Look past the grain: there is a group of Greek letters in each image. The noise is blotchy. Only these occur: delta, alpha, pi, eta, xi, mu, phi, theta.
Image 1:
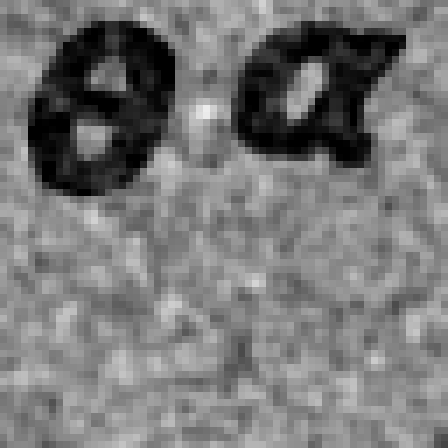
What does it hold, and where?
top left: theta; top right: alpha
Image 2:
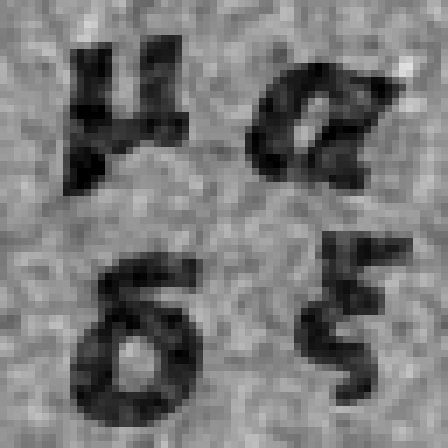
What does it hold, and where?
top left: mu; top right: alpha; bottom left: delta; bottom right: xi
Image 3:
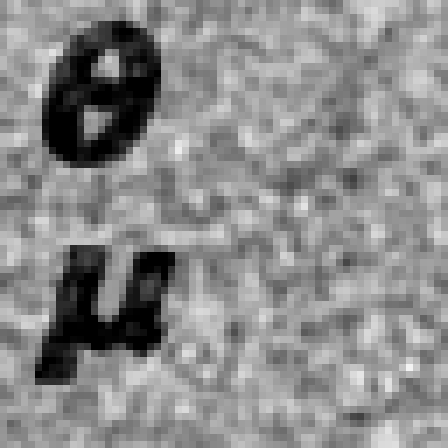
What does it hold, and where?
top left: theta; bottom left: mu
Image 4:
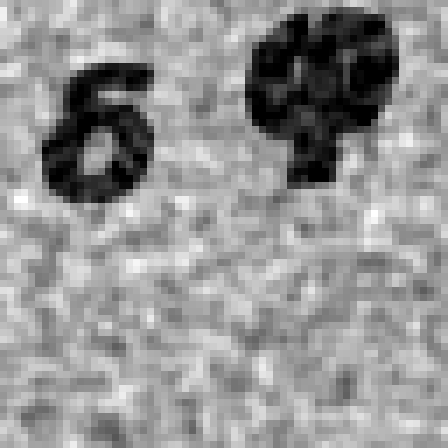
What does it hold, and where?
top left: delta; top right: phi
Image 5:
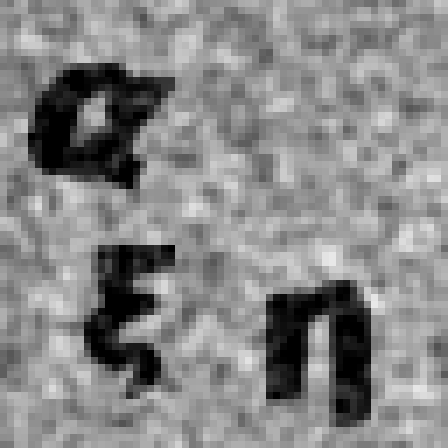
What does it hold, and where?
top left: alpha; bottom left: xi; bottom right: eta
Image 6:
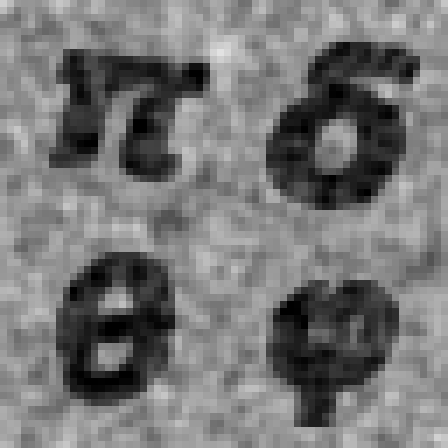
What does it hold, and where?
top left: pi; top right: delta; bottom left: theta; bottom right: phi
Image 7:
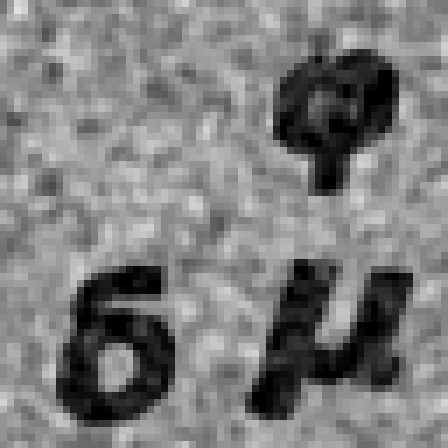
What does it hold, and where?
top right: phi; bottom left: delta; bottom right: mu
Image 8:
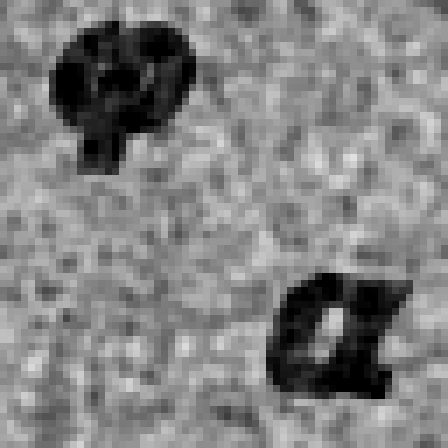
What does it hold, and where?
top left: phi; bottom right: alpha
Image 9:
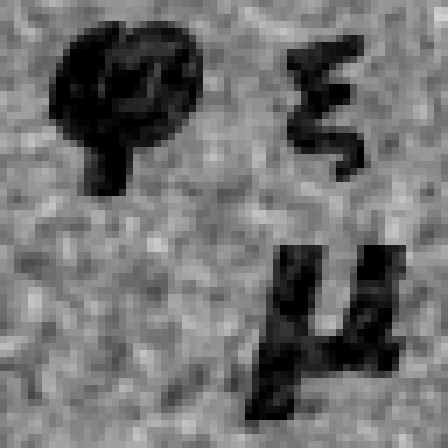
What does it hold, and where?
top left: phi; top right: xi; bottom right: mu
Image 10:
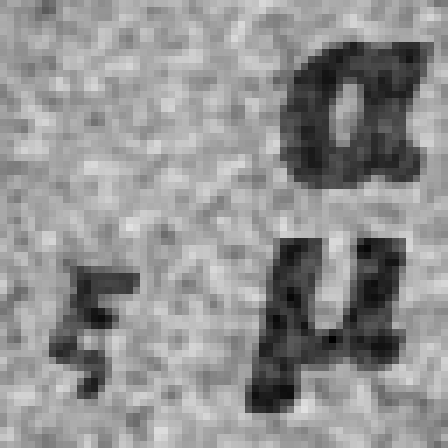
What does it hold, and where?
top right: alpha; bottom left: xi; bottom right: mu
